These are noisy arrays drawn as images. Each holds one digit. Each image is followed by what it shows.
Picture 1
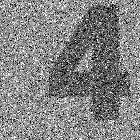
4
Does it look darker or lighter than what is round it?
darker
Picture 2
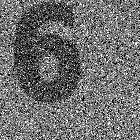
6
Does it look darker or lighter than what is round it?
darker
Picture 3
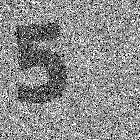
5
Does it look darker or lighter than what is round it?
darker
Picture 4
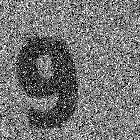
9
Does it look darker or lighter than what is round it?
darker
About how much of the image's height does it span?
two thirds
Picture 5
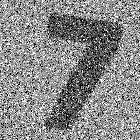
7
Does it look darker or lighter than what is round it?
darker
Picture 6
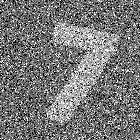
7
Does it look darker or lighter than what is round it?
lighter
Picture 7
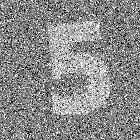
5
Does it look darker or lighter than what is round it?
lighter
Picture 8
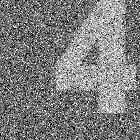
4
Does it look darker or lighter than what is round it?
lighter
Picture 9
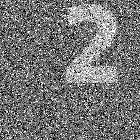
2
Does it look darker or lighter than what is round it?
lighter
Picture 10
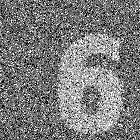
6
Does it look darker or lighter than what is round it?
lighter
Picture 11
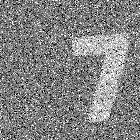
7
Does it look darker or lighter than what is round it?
lighter
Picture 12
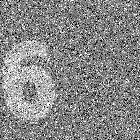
6
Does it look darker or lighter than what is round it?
lighter
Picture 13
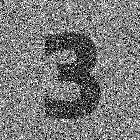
3
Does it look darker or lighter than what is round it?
darker
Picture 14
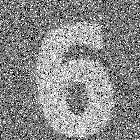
6
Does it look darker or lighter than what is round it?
lighter
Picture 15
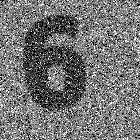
6
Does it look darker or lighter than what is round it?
darker
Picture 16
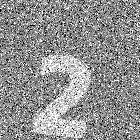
2
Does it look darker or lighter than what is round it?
lighter
